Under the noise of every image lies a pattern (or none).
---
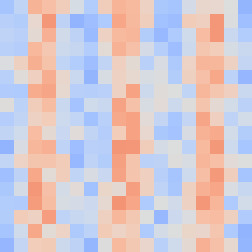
vertical stripes
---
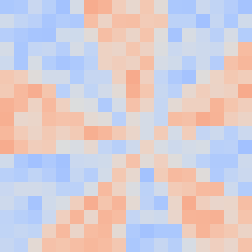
spokes from one point
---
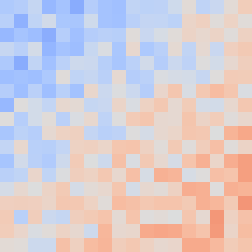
a smooth slope
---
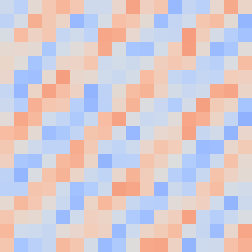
diagonal stripes
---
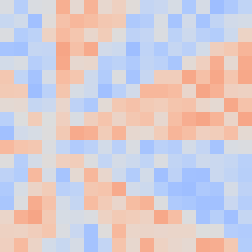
spokes from one point
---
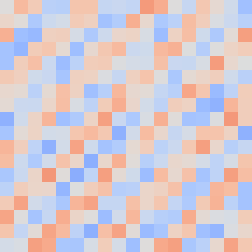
diagonal stripes
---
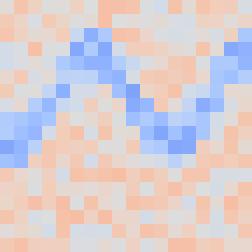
a wavy band
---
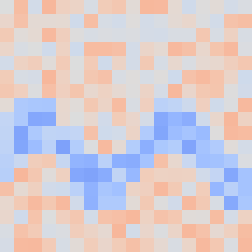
a wavy band
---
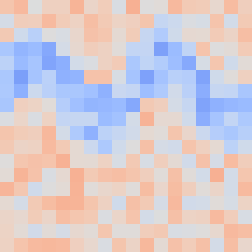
a wavy band
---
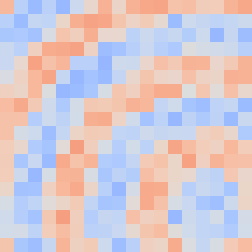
rings round one point
